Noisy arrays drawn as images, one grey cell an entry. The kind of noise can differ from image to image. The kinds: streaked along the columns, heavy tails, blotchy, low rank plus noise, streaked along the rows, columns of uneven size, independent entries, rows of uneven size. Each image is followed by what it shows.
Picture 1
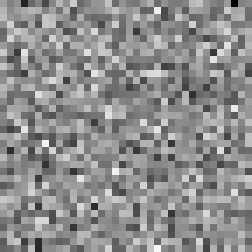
independent entries
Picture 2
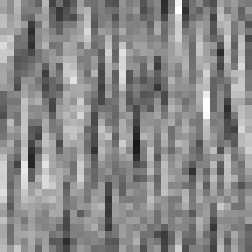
streaked along the columns
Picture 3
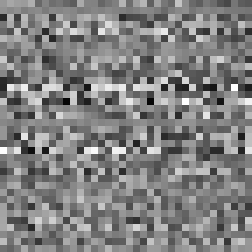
rows of uneven size
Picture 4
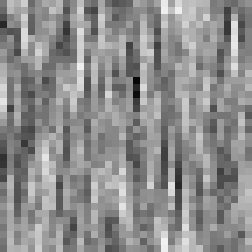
streaked along the columns
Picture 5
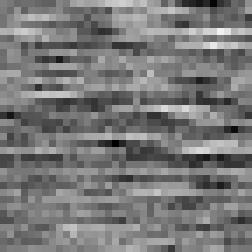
streaked along the rows
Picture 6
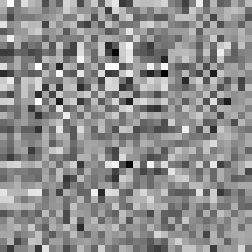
low rank plus noise
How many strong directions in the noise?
one
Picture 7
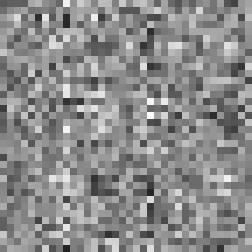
low rank plus noise
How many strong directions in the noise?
three or four
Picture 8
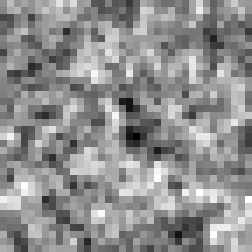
blotchy
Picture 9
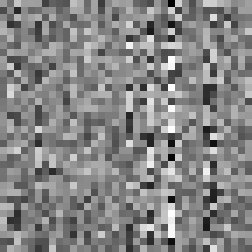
columns of uneven size
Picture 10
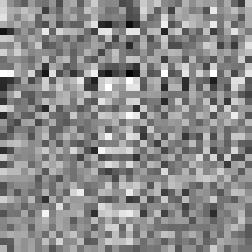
low rank plus noise
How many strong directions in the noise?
one
